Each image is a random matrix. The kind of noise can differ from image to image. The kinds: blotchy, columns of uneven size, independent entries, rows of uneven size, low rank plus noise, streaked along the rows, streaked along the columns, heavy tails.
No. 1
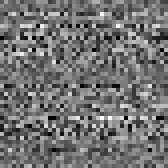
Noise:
rows of uneven size
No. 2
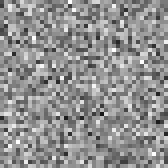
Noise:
independent entries
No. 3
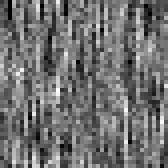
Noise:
streaked along the columns
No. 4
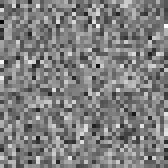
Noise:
low rank plus noise
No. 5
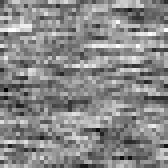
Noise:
streaked along the rows
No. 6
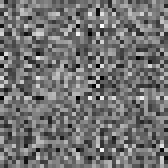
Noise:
low rank plus noise
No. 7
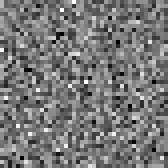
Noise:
independent entries
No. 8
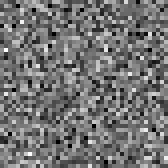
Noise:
independent entries
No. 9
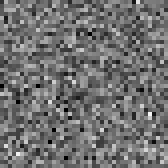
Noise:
independent entries
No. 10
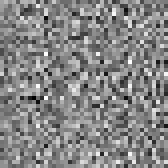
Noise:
low rank plus noise
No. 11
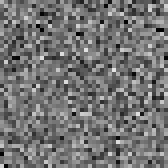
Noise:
independent entries
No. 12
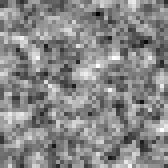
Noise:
blotchy
